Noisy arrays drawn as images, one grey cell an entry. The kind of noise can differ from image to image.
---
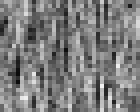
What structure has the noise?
streaked along the columns
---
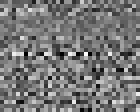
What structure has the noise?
rows of uneven size
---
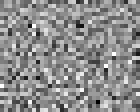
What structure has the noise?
low rank plus noise
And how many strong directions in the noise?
three or four
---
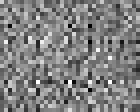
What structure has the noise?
low rank plus noise
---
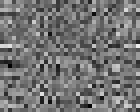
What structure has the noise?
low rank plus noise
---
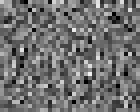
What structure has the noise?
low rank plus noise
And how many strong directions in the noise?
three or four
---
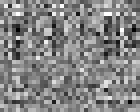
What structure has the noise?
low rank plus noise
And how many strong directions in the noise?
one
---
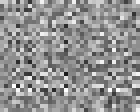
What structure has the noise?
low rank plus noise
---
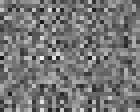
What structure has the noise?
low rank plus noise
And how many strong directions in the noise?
one
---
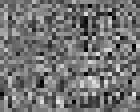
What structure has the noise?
low rank plus noise
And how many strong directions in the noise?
two
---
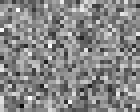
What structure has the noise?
independent entries
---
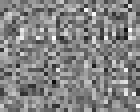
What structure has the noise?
low rank plus noise
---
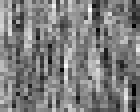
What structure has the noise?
streaked along the columns
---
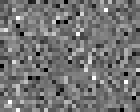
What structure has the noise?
heavy tails
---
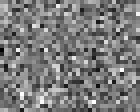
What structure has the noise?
independent entries
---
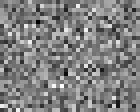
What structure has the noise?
low rank plus noise
